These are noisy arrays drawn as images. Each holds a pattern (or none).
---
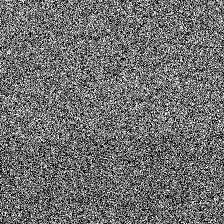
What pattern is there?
a sharp edge
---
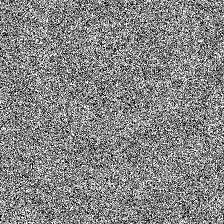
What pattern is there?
rings round one point
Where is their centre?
top middle
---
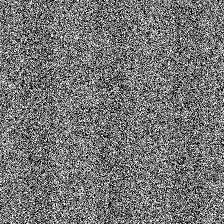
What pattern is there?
vertical stripes
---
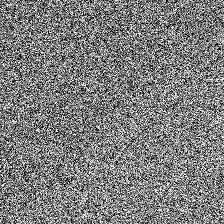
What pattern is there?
a sharp edge
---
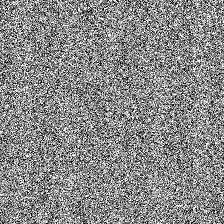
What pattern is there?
vertical stripes
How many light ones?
5
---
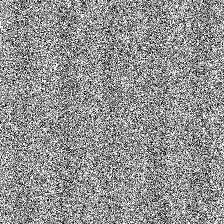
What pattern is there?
vertical stripes
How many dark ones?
5
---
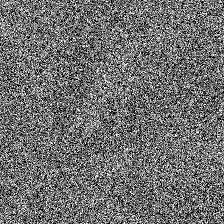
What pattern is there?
spokes from one point
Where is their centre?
bottom left
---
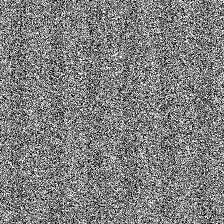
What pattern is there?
vertical stripes
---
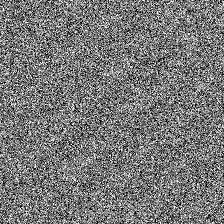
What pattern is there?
diagonal stripes
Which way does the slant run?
bottom left to top right
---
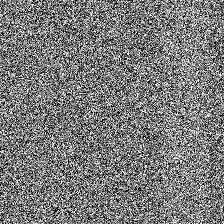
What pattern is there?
one vertical stripe
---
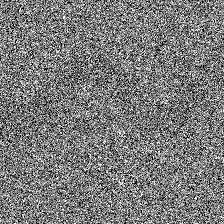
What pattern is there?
a wavy band
